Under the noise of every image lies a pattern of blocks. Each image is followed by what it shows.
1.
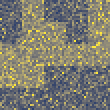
no symmetry
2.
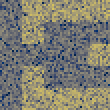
top and bottom mirror each other
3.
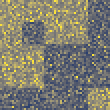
mirrored about the diagonal from the top left
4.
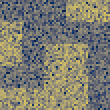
no symmetry
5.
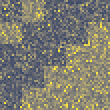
mirrored about the diagonal from the top left
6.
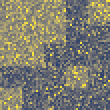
mirrored about the diagonal from the top left
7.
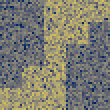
the same after a half turn
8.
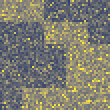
no symmetry
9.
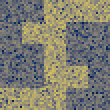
the same after a half turn
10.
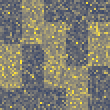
the same after a half turn
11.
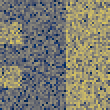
top and bottom mirror each other
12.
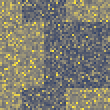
top and bottom mirror each other
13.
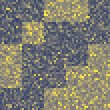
mirrored about the diagonal from the top left
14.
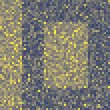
top and bottom mirror each other
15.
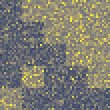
mirrored about the diagonal from the bottom left
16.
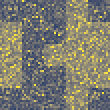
top and bottom mirror each other
